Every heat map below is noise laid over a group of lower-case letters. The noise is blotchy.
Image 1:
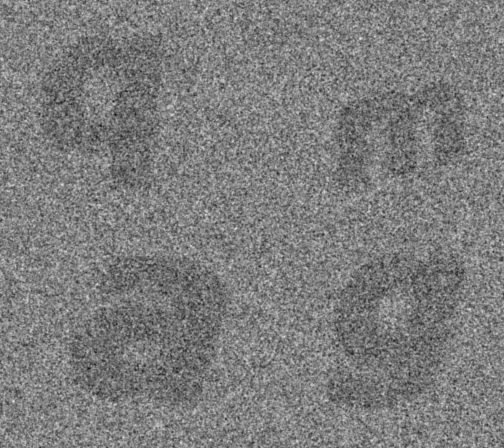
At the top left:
q
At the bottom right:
g
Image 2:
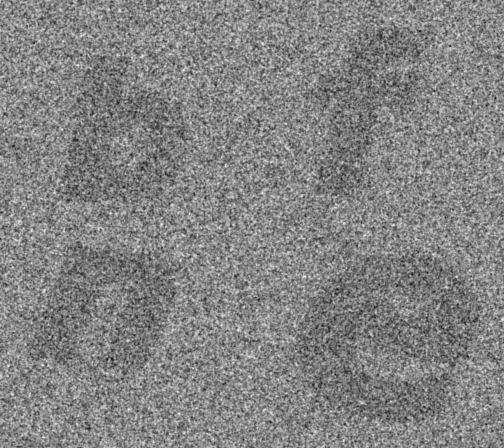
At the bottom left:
n
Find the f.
top right
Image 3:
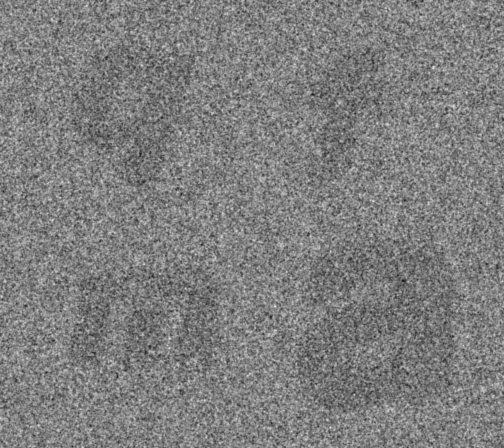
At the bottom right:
a
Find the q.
top left
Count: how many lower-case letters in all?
4
